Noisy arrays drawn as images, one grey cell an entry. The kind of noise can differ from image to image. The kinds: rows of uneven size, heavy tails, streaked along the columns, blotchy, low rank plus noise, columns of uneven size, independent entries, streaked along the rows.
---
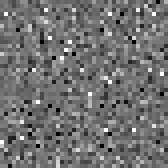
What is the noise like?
heavy tails
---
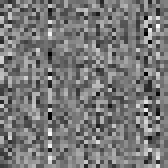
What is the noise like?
columns of uneven size
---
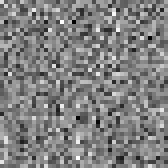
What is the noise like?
low rank plus noise
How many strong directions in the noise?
five to eight
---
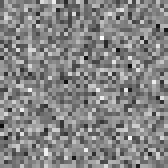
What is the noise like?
independent entries
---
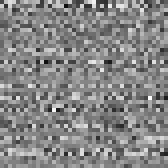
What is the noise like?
rows of uneven size
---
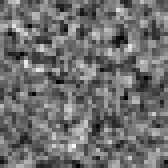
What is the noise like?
blotchy
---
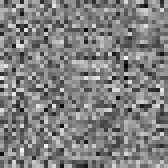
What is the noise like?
low rank plus noise
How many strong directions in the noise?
five to eight
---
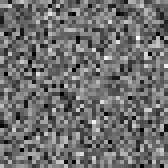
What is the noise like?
independent entries
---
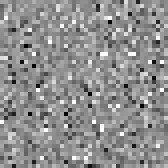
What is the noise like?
heavy tails
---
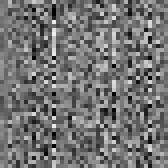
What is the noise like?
columns of uneven size
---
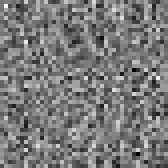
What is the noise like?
low rank plus noise
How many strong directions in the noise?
three or four
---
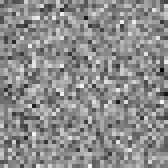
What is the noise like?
independent entries
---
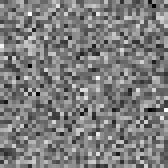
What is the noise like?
independent entries
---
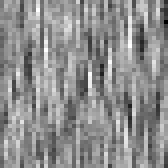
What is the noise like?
streaked along the columns
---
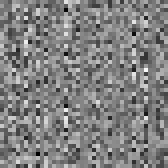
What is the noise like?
columns of uneven size
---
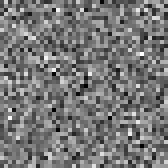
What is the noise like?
independent entries
